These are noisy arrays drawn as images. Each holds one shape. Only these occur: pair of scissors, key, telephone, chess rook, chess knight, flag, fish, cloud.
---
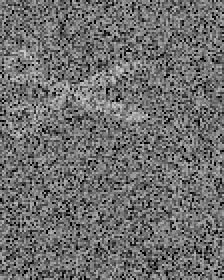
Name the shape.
pair of scissors
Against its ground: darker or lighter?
lighter
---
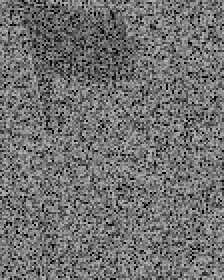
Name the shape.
flag
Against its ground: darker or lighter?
darker
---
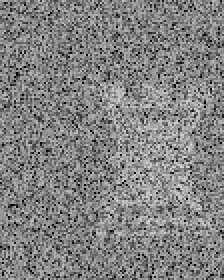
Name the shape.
chess rook
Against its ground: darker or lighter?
lighter
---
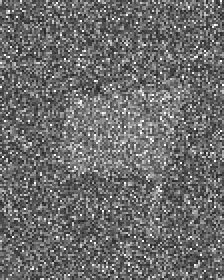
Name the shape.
flag
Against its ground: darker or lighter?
lighter
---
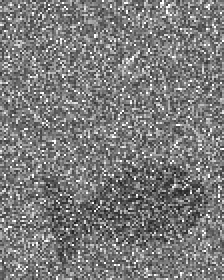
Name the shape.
fish
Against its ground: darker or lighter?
darker
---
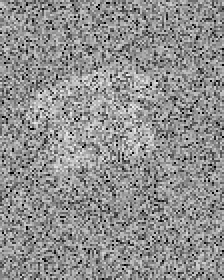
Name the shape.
telephone
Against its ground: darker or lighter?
lighter
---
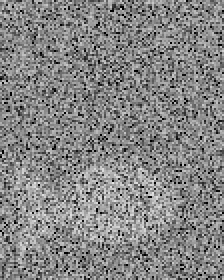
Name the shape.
fish
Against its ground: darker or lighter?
lighter
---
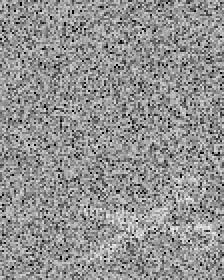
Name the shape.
pair of scissors
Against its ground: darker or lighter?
lighter
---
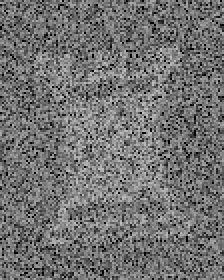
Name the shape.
chess rook
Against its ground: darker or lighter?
lighter
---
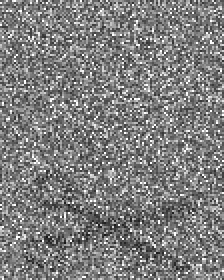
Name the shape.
pair of scissors
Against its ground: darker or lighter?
darker
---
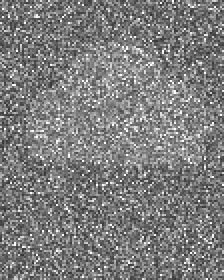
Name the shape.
cloud
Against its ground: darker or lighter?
lighter
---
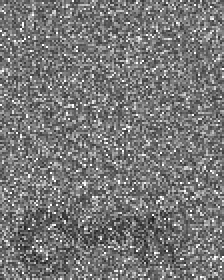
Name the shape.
key
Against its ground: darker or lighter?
darker
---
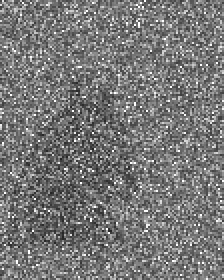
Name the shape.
chess knight
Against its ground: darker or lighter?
darker
